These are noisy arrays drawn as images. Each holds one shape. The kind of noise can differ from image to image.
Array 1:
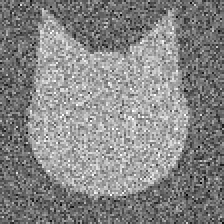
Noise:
independent entries
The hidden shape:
cat's head
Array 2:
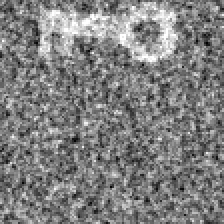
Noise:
blotchy
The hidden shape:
key
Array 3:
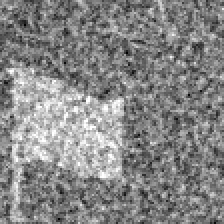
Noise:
blotchy
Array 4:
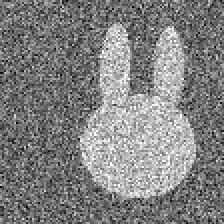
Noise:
independent entries
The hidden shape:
rabbit's head
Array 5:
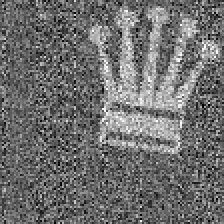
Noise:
columns of uneven size
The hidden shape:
chess queen
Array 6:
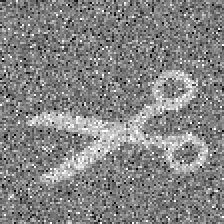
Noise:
heavy tails
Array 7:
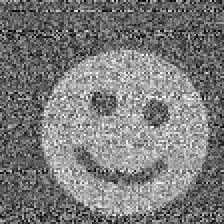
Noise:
rows of uneven size
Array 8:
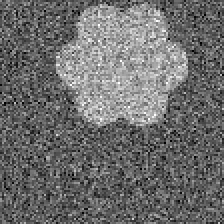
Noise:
low rank plus noise
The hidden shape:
flower
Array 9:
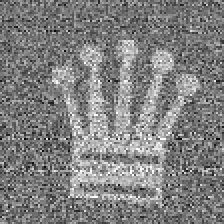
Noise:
rows of uneven size
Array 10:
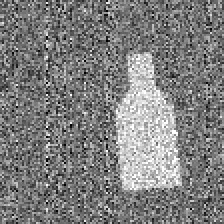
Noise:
columns of uneven size
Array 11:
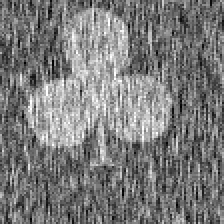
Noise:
streaked along the columns
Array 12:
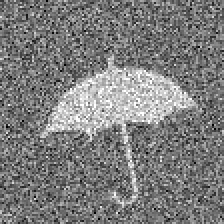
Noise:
independent entries
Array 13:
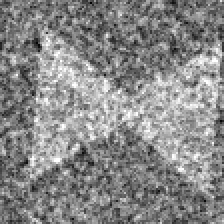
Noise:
blotchy
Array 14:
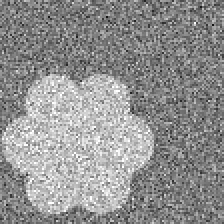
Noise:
independent entries
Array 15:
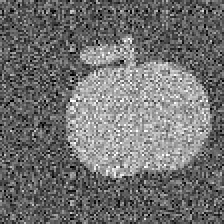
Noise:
low rank plus noise
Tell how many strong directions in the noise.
one
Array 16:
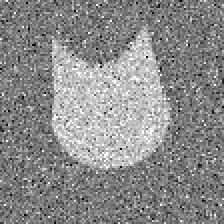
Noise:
heavy tails
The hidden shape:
cat's head
